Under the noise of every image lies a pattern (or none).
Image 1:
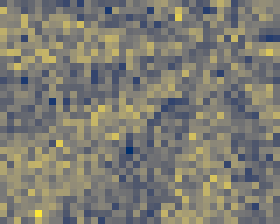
spokes from one point
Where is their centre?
top right
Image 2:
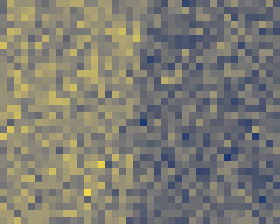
a sharp edge
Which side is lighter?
left
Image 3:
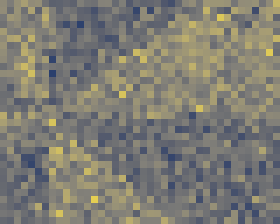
spokes from one point
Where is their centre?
middle left
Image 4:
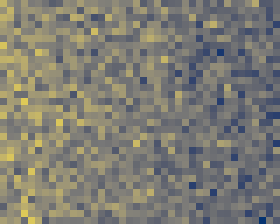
a smooth slope
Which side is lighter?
left
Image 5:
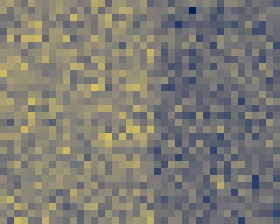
a sharp edge
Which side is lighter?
left
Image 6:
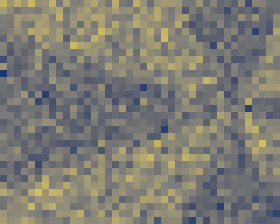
spokes from one point
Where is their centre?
middle right
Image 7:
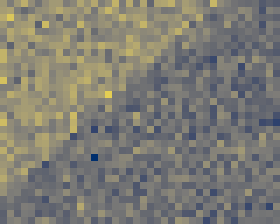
a sharp edge
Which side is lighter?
top left
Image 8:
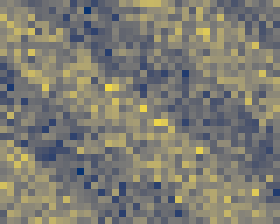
diagonal stripes
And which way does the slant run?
top left to bottom right
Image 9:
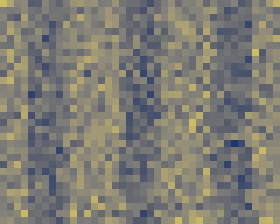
vertical stripes
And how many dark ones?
3
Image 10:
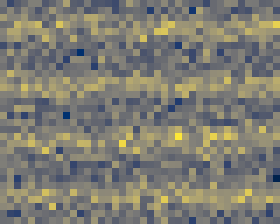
horizontal stripes
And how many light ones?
4
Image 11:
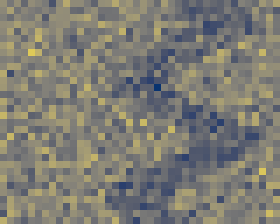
a wavy band
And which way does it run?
top to bottom
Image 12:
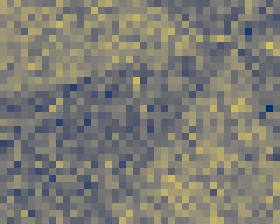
spokes from one point
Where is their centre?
top right
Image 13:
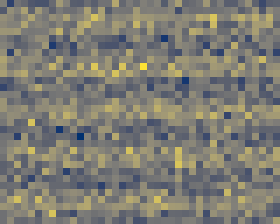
horizontal stripes
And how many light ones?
5
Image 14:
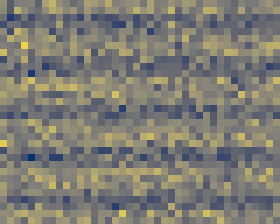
horizontal stripes
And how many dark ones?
5
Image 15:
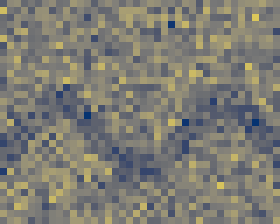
a wavy band
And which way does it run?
left to right
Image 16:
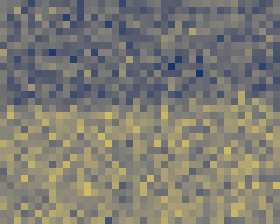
a sharp edge
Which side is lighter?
bottom
